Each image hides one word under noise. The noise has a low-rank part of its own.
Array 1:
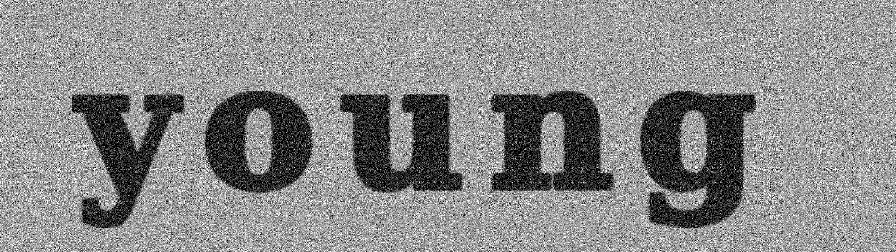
young
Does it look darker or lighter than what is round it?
darker
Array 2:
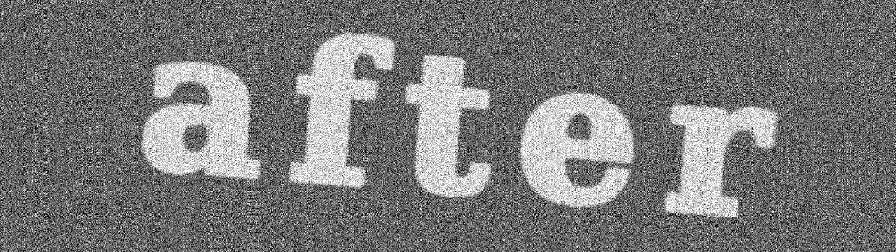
after
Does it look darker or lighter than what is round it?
lighter
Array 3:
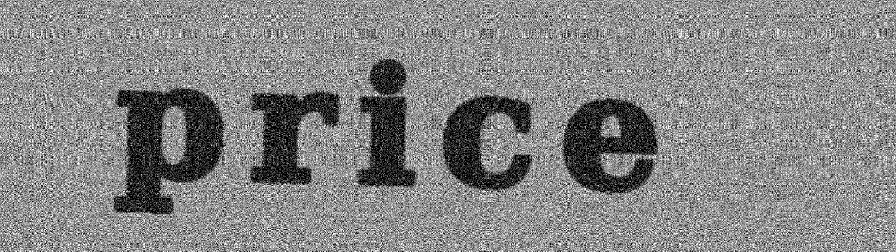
price
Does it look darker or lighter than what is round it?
darker
